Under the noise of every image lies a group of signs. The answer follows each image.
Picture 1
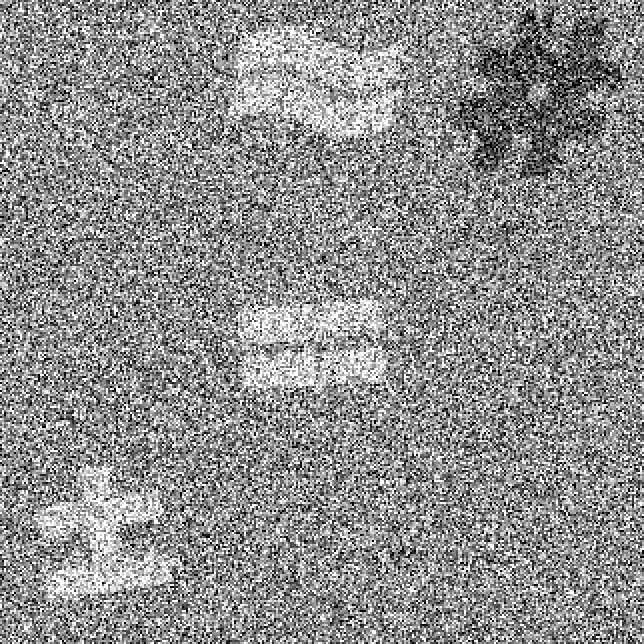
top middle: light approximately sign; top right: dark hash sign; centre: light equals sign; bottom left: light plus-minus sign
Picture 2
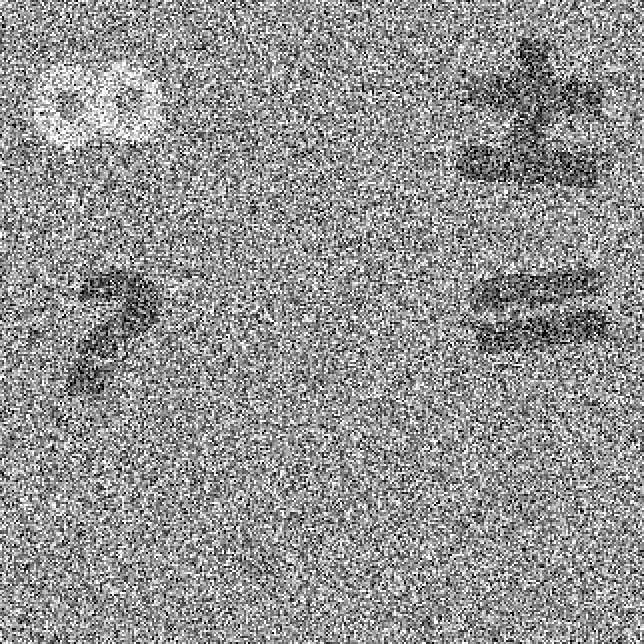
top left: light infinity sign; top right: dark plus-minus sign; middle left: dark question mark; middle right: dark equals sign
